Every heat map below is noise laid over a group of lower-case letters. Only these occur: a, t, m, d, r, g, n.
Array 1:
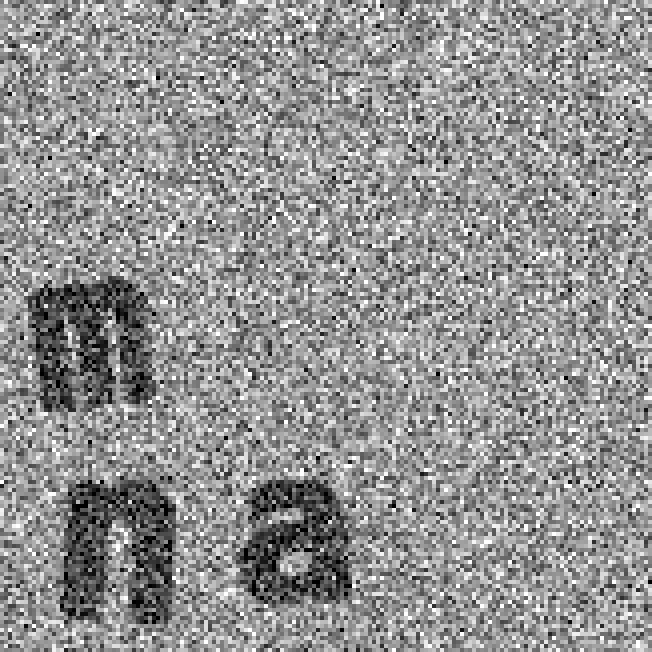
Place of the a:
bottom middle
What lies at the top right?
nothing
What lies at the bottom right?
nothing
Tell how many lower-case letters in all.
3
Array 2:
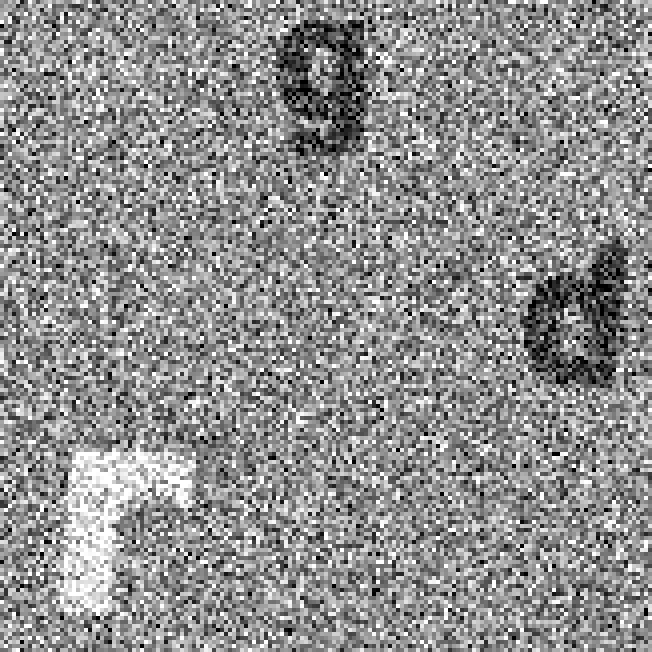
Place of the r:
bottom left
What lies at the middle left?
nothing
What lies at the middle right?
d
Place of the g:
top middle
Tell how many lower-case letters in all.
3
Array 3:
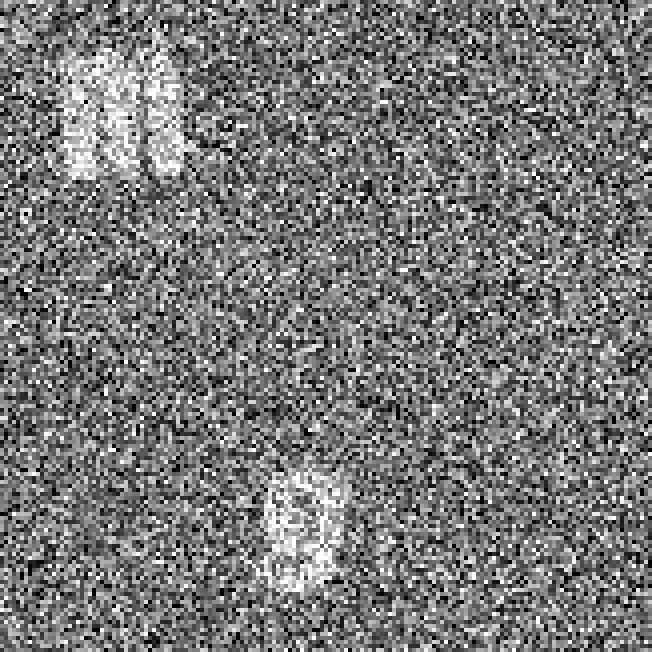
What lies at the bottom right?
nothing
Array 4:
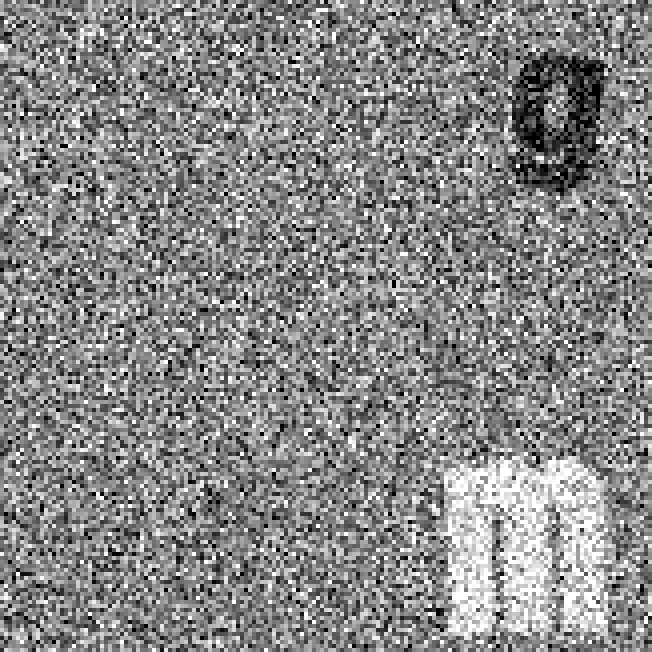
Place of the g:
top right
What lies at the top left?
nothing
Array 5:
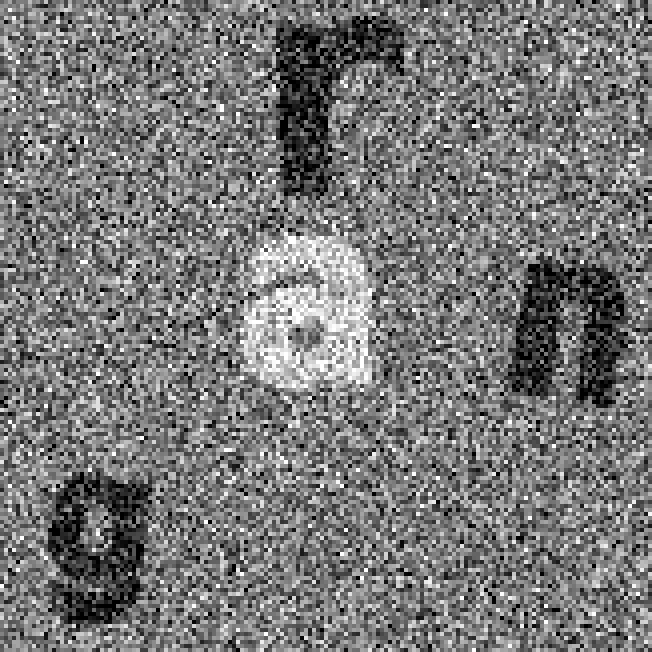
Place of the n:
middle right
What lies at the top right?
nothing
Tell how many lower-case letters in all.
4
